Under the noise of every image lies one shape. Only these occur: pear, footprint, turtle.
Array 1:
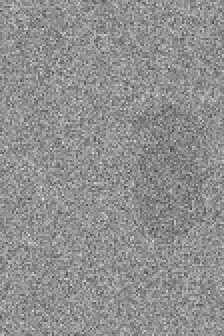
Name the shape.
footprint
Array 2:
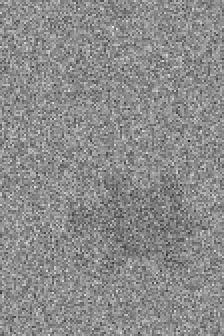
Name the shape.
turtle
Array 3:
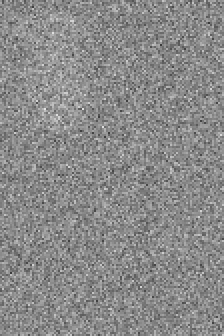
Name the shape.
footprint
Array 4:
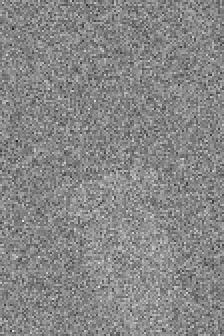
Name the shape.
footprint
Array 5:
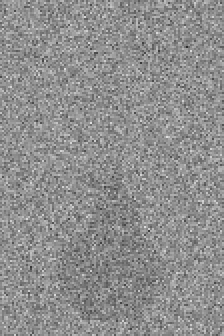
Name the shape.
pear
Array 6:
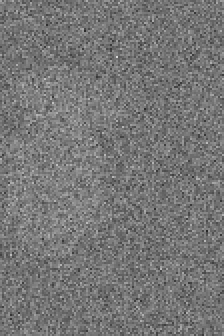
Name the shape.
footprint
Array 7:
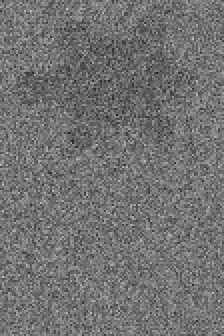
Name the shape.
turtle
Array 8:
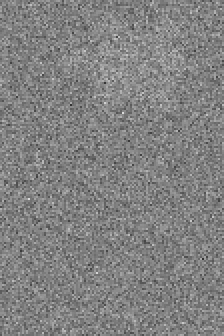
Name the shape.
turtle
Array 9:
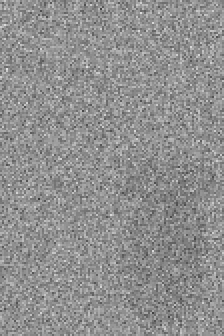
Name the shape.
footprint
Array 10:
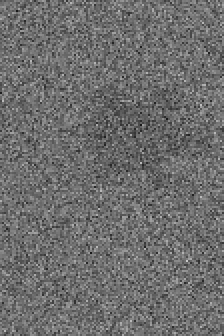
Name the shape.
turtle
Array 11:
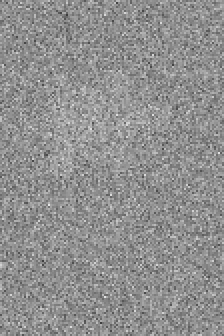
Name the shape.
turtle
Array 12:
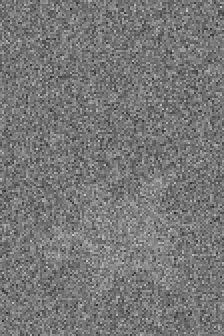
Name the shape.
turtle
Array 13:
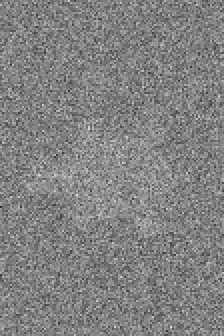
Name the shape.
turtle
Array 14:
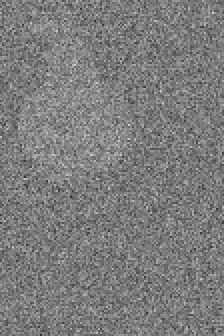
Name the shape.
pear
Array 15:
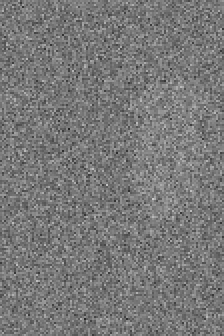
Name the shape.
footprint
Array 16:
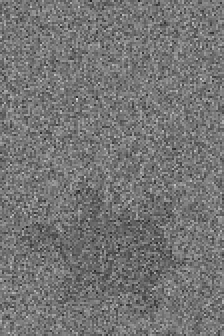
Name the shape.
turtle
